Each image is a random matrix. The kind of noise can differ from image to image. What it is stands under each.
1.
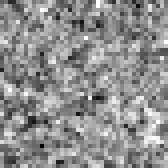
blotchy
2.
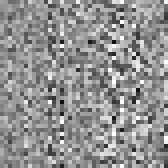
columns of uneven size
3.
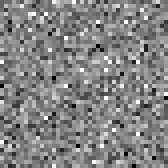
heavy tails
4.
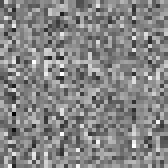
columns of uneven size
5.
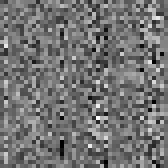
columns of uneven size
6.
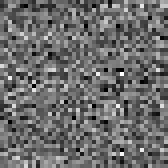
low rank plus noise
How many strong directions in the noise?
three or four
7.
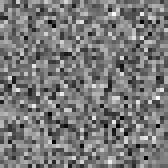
independent entries
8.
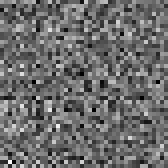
low rank plus noise
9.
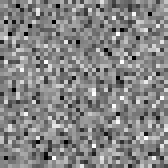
heavy tails
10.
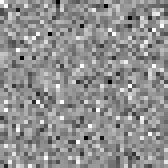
heavy tails
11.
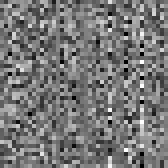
columns of uneven size
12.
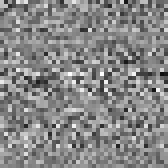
rows of uneven size
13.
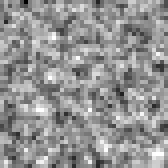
blotchy
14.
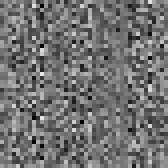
columns of uneven size
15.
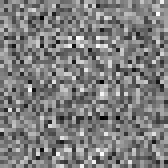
low rank plus noise
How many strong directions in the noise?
one
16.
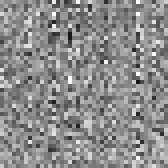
columns of uneven size
